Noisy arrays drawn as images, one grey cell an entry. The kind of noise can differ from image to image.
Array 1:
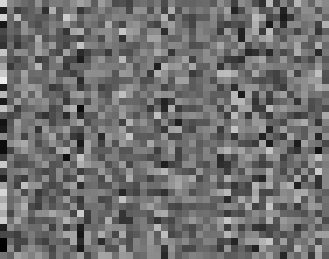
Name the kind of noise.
columns of uneven size
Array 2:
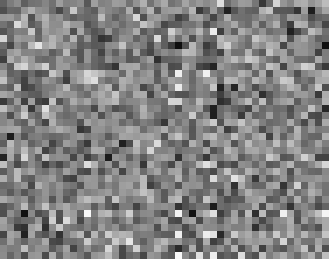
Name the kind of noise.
low rank plus noise
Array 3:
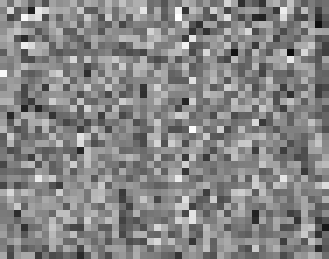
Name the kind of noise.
low rank plus noise
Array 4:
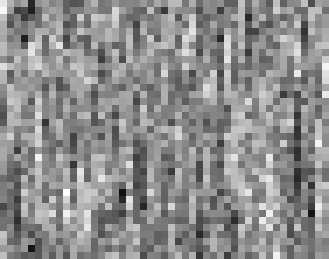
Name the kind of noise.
streaked along the columns
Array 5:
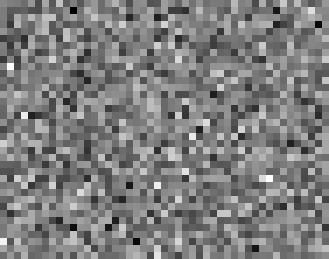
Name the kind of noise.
independent entries
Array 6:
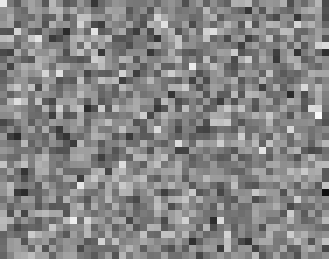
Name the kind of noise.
independent entries
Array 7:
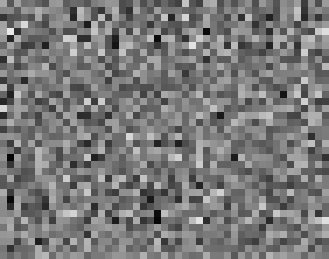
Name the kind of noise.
low rank plus noise
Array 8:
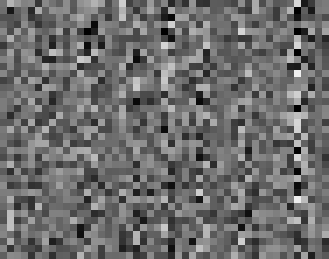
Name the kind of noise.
columns of uneven size
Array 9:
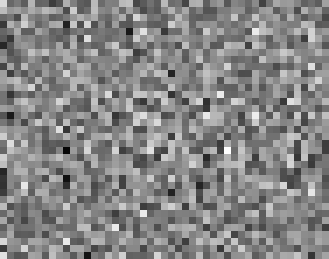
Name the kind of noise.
low rank plus noise
